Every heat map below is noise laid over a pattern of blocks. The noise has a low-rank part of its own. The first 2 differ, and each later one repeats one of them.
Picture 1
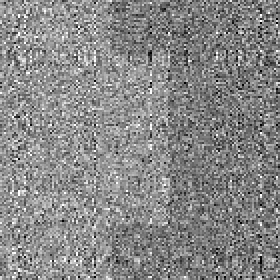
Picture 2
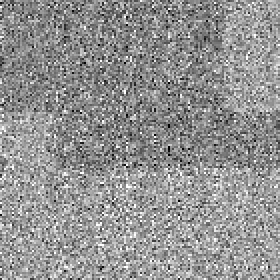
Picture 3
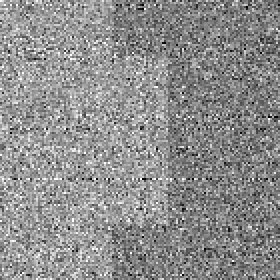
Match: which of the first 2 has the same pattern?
1
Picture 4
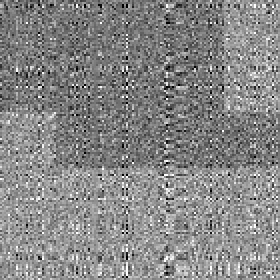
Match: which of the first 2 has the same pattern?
2
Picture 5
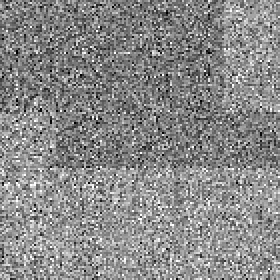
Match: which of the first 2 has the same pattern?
2
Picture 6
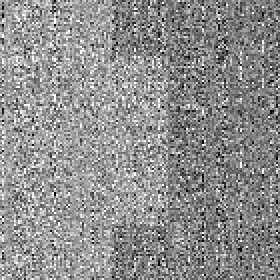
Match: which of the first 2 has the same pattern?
1
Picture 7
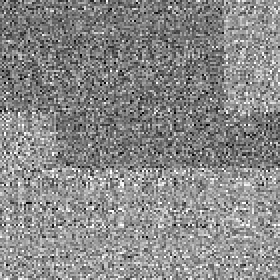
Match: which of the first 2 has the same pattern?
2
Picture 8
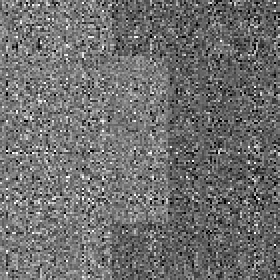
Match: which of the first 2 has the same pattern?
1
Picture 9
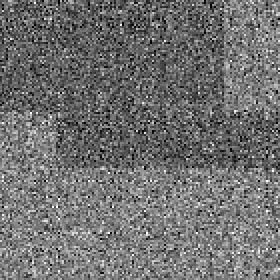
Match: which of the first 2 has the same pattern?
2
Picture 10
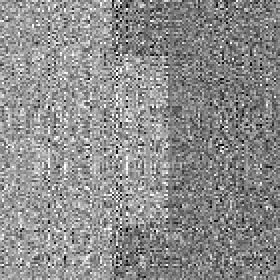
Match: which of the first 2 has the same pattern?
1
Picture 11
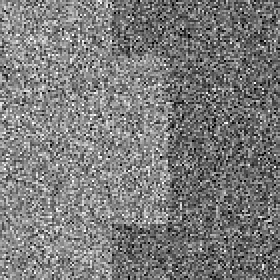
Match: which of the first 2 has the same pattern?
1
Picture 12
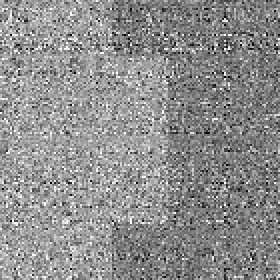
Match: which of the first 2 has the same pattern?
1
